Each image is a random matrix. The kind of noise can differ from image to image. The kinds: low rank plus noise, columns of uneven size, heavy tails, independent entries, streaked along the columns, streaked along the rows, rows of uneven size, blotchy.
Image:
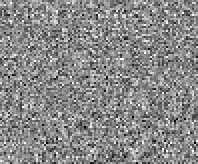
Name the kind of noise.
low rank plus noise
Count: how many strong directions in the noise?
five to eight
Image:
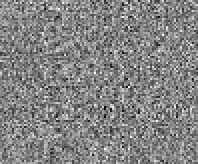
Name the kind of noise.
low rank plus noise
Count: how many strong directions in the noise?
five to eight
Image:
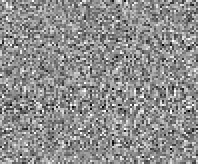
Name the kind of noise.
low rank plus noise
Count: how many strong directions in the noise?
five to eight
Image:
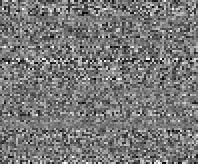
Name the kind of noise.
rows of uneven size
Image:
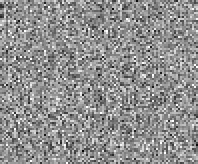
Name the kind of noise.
low rank plus noise
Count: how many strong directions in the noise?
five to eight
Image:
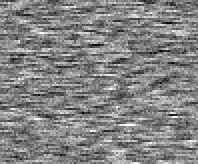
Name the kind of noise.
streaked along the rows
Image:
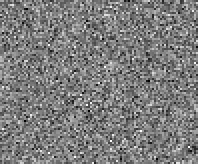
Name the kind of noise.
independent entries
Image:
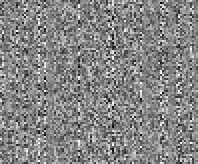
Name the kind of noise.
columns of uneven size
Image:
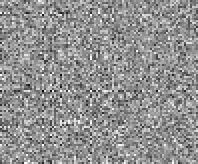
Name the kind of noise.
low rank plus noise
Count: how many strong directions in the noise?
one
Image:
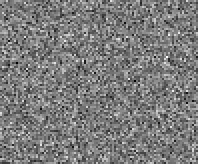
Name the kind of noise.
independent entries
